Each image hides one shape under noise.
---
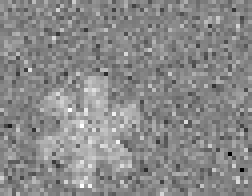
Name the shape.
asterisk
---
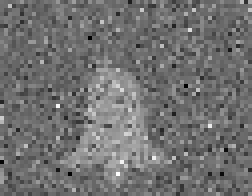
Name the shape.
bell
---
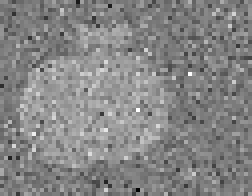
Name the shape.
apple
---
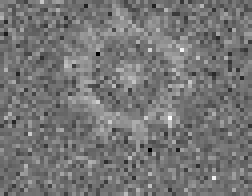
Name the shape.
gear
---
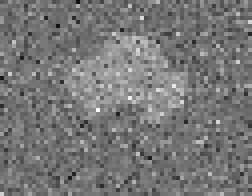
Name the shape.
car
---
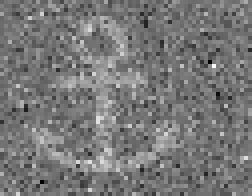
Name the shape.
anchor
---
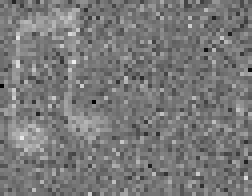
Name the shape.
pair of musical notes
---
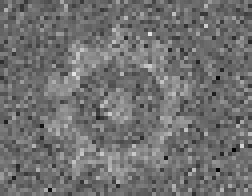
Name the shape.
gear
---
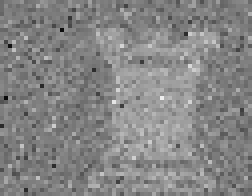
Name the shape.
chess rook
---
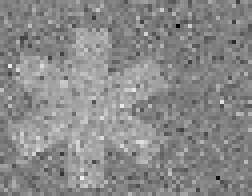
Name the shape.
asterisk
